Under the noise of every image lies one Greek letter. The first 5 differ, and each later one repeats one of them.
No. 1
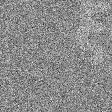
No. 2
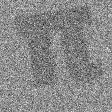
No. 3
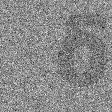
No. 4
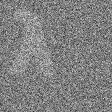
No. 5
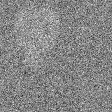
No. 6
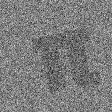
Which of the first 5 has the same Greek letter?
2
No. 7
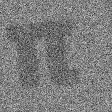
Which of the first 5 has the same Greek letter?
2
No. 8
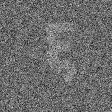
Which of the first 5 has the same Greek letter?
1
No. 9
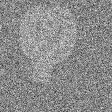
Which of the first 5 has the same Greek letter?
5
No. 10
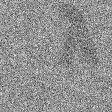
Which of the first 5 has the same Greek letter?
4
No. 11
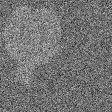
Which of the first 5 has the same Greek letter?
5
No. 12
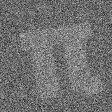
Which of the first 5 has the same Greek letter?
2
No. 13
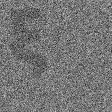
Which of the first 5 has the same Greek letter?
1
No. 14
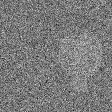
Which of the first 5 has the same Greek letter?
5
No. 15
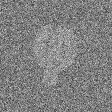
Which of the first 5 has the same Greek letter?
5
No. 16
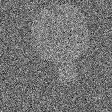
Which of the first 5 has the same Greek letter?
5
